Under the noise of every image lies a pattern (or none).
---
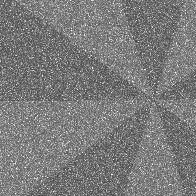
spokes from one point
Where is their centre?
middle right
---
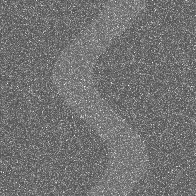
a wavy band
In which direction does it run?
top to bottom
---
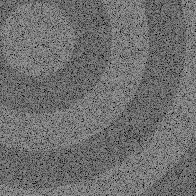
rings round one point
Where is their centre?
top left
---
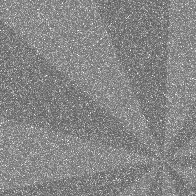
spokes from one point
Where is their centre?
bottom right
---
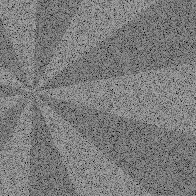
spokes from one point
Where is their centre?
middle left
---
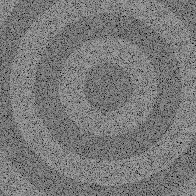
rings round one point
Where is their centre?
centre
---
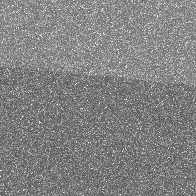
a sharp edge
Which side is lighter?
top
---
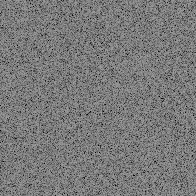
only noise
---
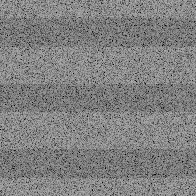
horizontal stripes
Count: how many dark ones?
3
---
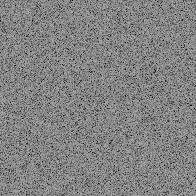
only noise
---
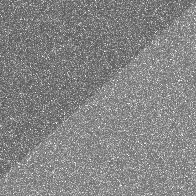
a sharp edge
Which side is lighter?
bottom right
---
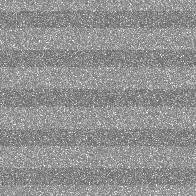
horizontal stripes
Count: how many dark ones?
5
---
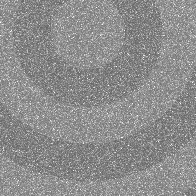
rings round one point
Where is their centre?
top middle
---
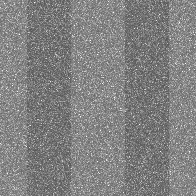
vertical stripes
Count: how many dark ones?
2
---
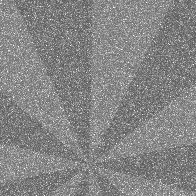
spokes from one point
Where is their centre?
bottom middle
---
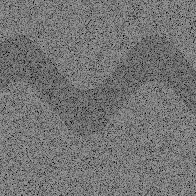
a wavy band
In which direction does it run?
left to right
